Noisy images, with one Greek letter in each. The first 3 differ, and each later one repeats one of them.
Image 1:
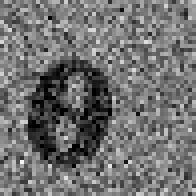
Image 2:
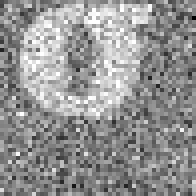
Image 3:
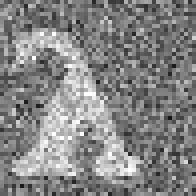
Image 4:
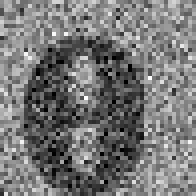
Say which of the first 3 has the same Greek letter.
1
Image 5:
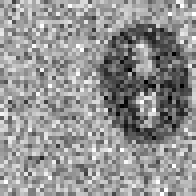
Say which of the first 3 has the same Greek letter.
1
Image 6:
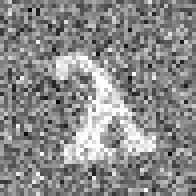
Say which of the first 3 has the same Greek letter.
3
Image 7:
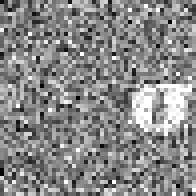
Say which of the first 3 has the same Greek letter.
2
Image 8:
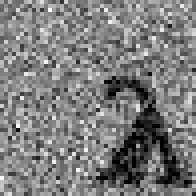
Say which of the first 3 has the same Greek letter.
3
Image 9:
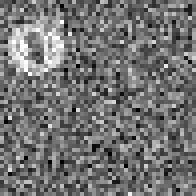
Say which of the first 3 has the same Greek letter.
2
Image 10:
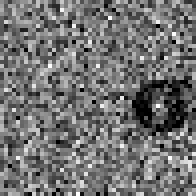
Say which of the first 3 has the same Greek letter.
2
